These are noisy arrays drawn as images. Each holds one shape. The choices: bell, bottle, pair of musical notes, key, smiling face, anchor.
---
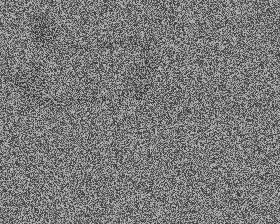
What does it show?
dark pair of musical notes
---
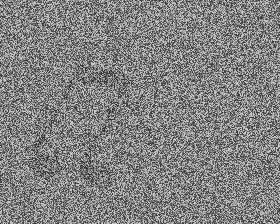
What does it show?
dark pair of musical notes
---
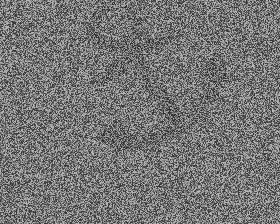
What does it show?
dark anchor
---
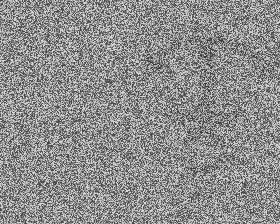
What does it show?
dark anchor
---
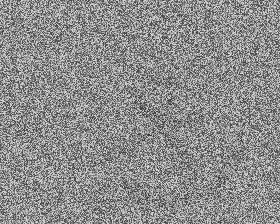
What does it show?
dark anchor
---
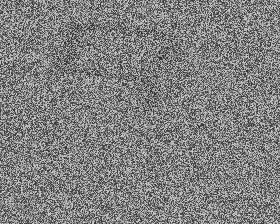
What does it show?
dark pair of musical notes
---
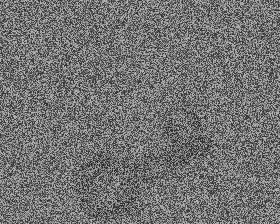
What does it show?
dark key
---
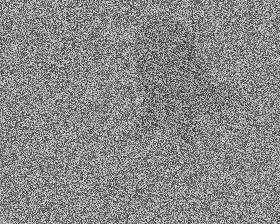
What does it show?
dark bell
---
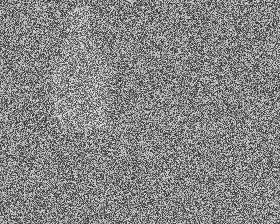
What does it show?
light bottle
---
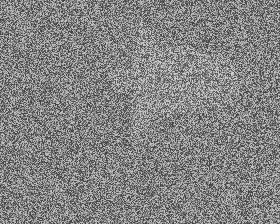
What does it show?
light bell
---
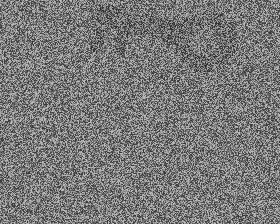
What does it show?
dark key
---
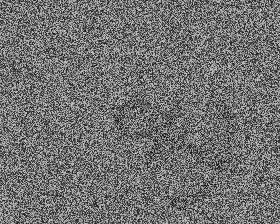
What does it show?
dark anchor
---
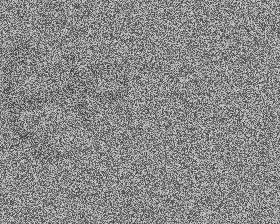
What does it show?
dark anchor
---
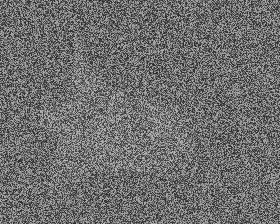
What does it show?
light bell
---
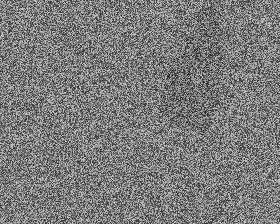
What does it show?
dark bottle
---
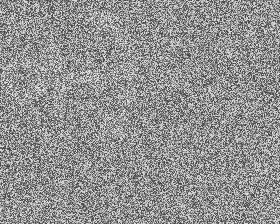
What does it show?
light anchor
